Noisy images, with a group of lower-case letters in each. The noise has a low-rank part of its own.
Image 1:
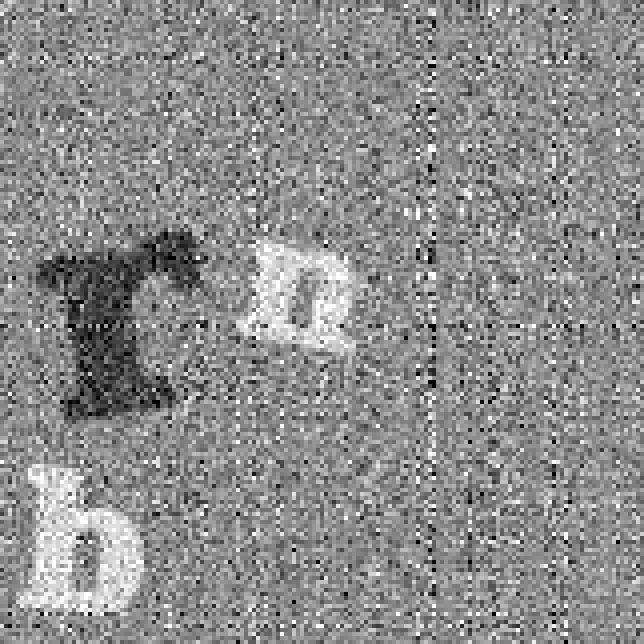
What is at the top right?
nothing
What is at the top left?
nothing
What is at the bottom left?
b
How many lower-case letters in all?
3
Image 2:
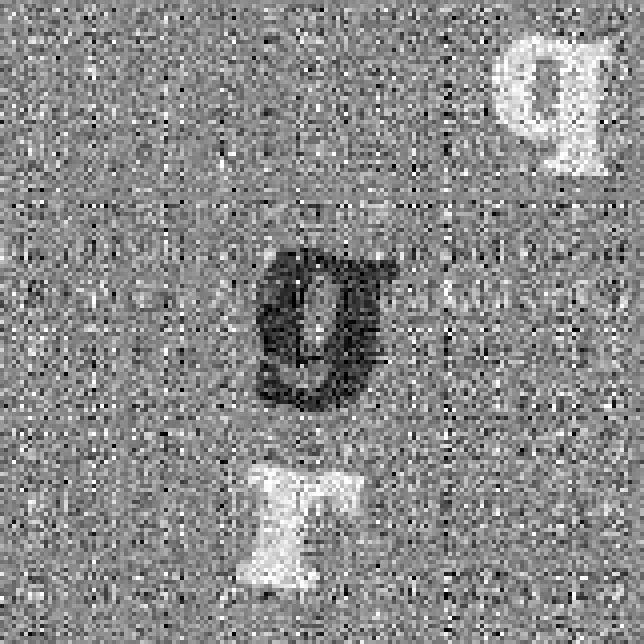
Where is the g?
centre
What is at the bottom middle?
r
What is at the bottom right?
nothing
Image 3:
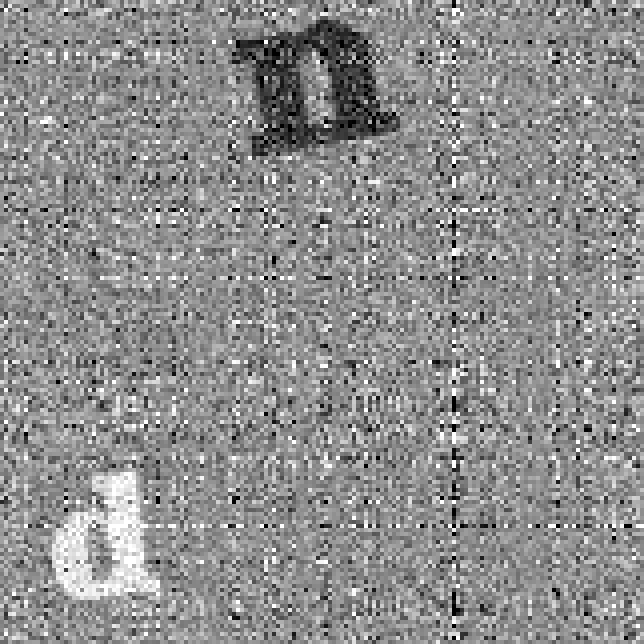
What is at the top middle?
n
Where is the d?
bottom left
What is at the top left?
nothing
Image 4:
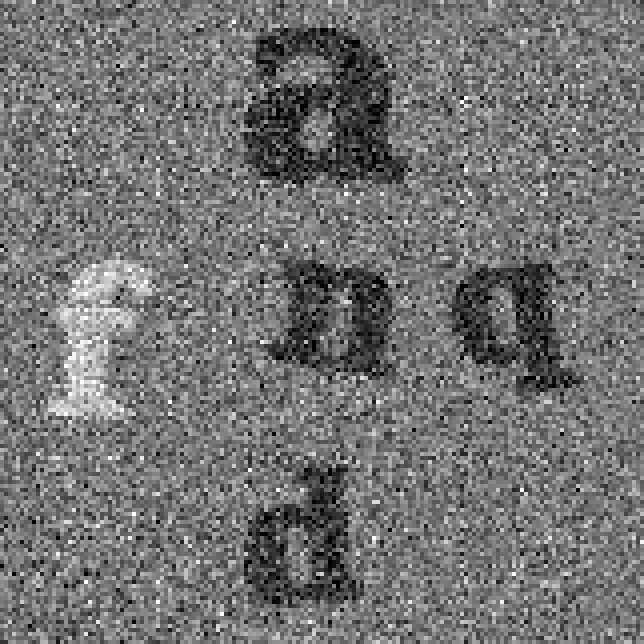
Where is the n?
centre
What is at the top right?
nothing
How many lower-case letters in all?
5
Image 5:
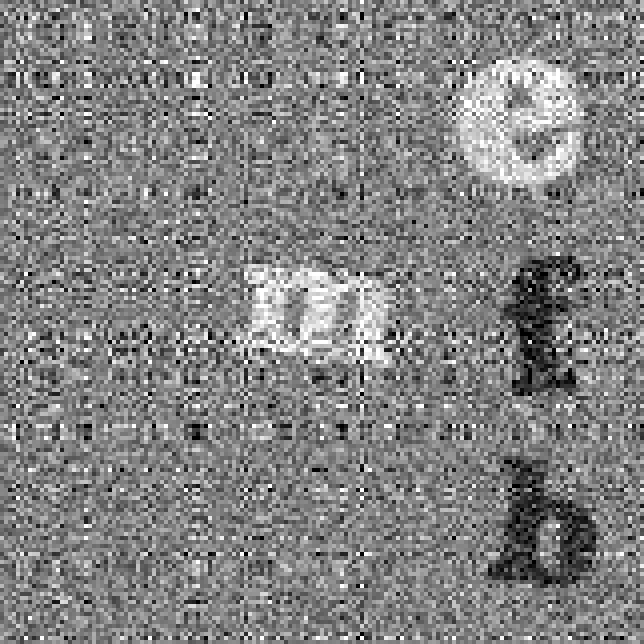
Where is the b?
bottom right
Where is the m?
centre
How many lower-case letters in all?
4
